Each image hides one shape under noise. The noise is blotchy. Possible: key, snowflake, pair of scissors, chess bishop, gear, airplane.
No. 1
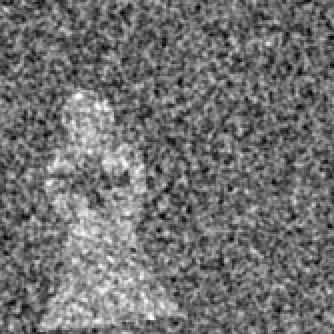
chess bishop
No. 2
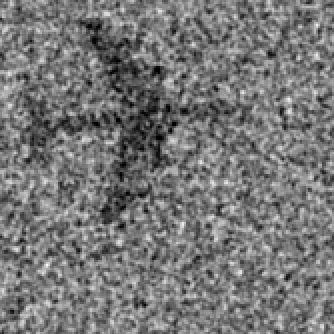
airplane
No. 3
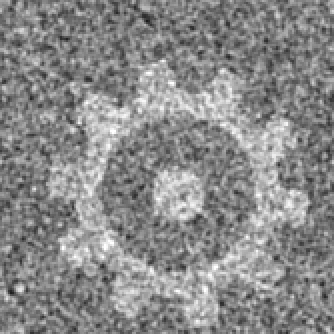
gear
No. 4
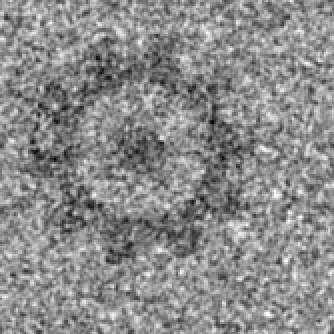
gear
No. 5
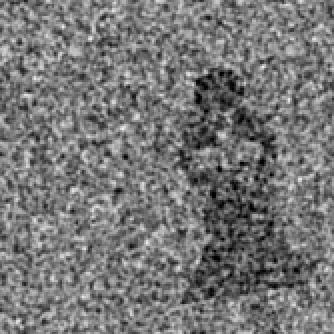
chess bishop
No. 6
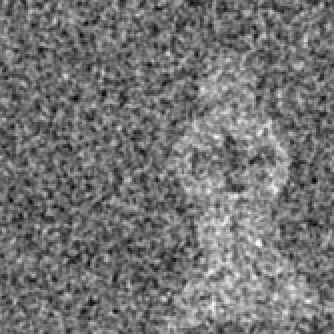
chess bishop
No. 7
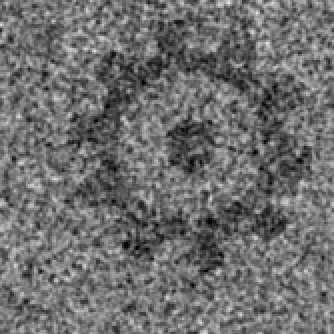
gear
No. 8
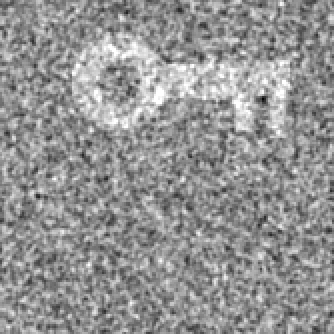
key
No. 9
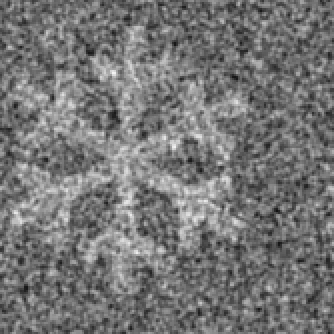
snowflake
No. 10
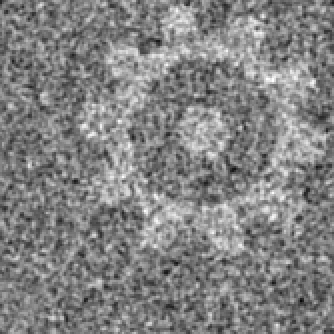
gear
